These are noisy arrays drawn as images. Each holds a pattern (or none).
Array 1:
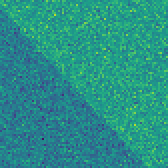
a sharp edge
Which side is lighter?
top right
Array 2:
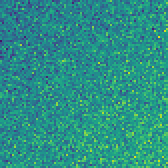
a smooth slope
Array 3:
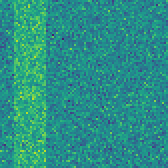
one vertical stripe
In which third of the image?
left
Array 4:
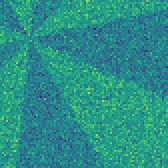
spokes from one point
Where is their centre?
top left
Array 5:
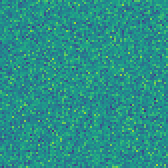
only noise
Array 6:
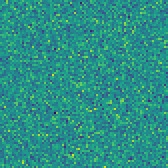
only noise
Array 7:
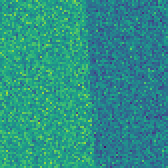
a sharp edge
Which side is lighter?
left
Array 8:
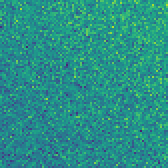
a smooth slope
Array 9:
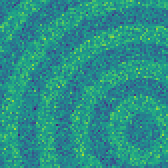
rings round one point
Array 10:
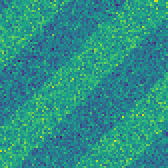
diagonal stripes
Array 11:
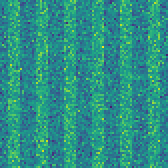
vertical stripes
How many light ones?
6
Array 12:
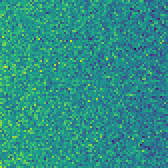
a smooth slope
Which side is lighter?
left
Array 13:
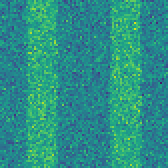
vertical stripes
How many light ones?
2
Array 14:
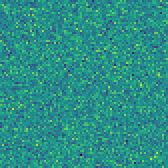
only noise
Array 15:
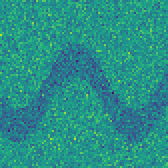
a wavy band
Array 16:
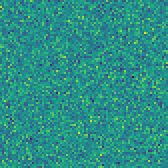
only noise
